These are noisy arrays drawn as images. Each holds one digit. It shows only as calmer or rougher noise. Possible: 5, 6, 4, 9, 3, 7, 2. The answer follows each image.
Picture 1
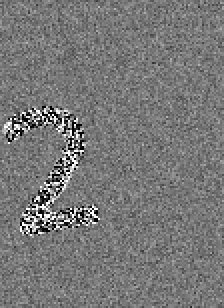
2
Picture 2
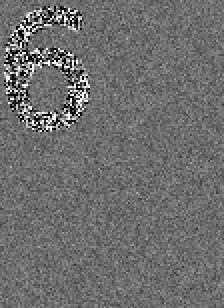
6
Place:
top left
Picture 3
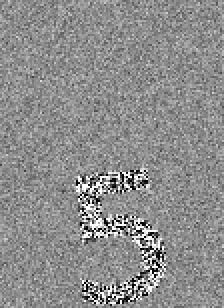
5
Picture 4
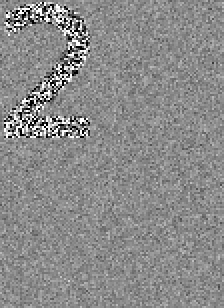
2
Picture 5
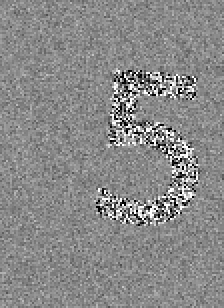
5
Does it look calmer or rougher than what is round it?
rougher
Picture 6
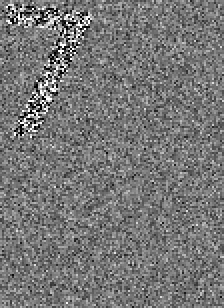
7
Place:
top left
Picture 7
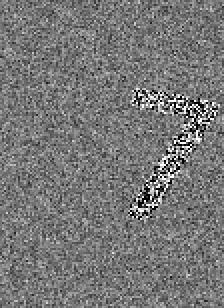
7
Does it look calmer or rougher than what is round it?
rougher
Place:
middle right
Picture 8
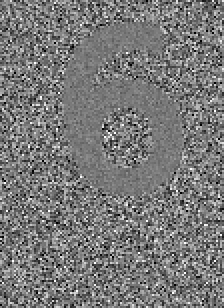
6
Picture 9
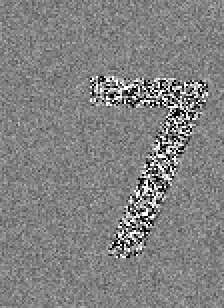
7
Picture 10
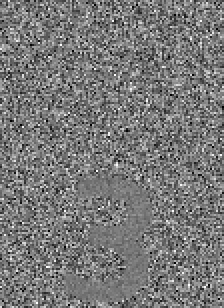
3
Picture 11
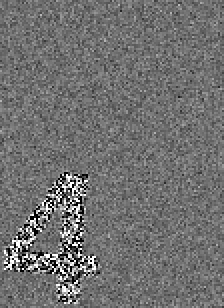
4
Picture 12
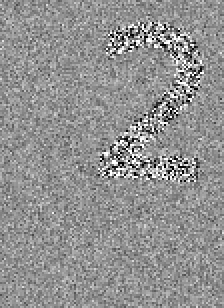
2
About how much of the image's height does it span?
half
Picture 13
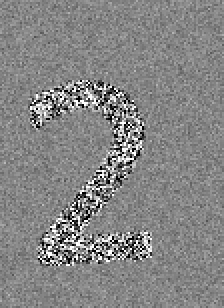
2
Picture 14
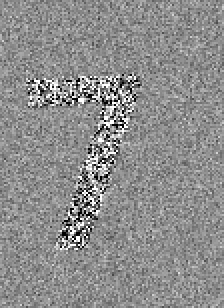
7
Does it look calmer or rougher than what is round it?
rougher
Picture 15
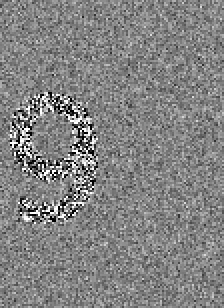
9
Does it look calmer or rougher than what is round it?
rougher
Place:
middle left
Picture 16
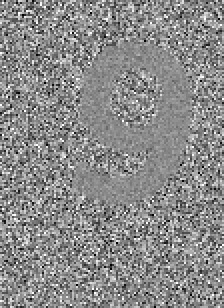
9
